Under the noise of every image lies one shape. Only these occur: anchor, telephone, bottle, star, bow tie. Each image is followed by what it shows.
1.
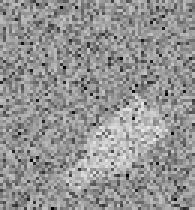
bottle
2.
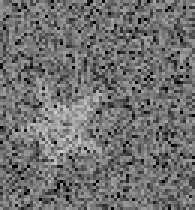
star
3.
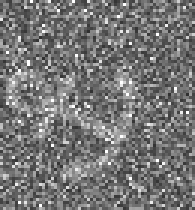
anchor
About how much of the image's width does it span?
two thirds
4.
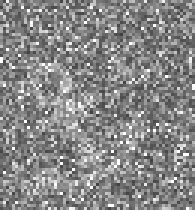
anchor
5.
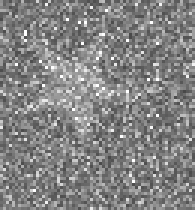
star
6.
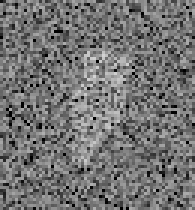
bottle
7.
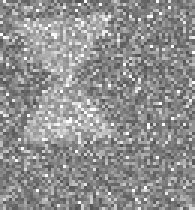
bow tie
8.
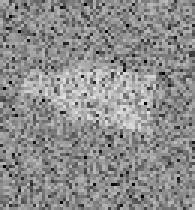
bottle
